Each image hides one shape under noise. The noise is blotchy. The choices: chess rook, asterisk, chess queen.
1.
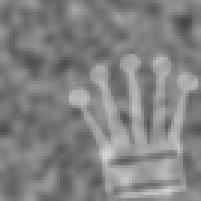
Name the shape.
chess queen
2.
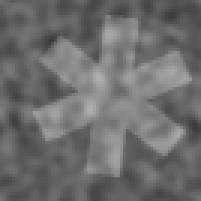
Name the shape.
asterisk
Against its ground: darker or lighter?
lighter
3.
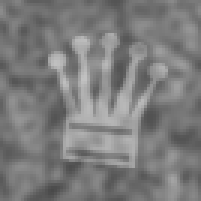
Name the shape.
chess queen
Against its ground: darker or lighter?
lighter
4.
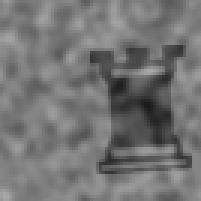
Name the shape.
chess rook
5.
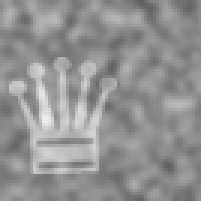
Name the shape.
chess queen
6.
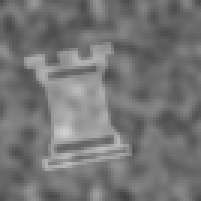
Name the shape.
chess rook
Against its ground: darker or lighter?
lighter
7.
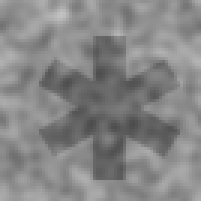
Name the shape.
asterisk
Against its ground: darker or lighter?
darker
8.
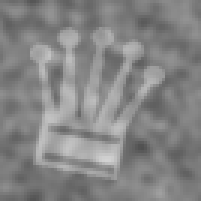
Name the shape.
chess queen
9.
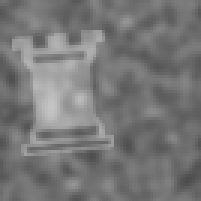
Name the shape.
chess rook
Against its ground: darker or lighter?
lighter
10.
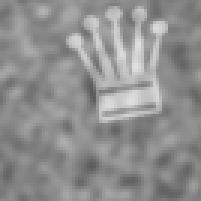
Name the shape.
chess queen
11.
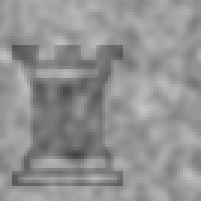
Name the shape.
chess rook
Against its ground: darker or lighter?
darker
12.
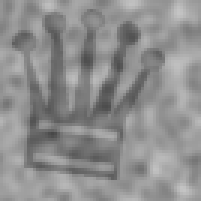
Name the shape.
chess queen
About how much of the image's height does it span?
nearly all
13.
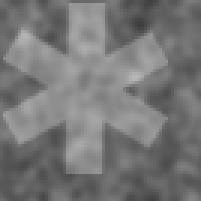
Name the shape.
asterisk
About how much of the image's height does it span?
nearly all
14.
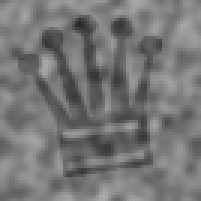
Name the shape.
chess queen
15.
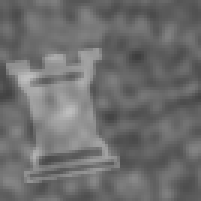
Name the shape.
chess rook
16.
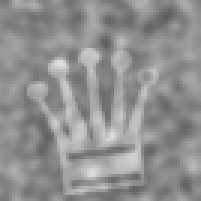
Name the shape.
chess queen
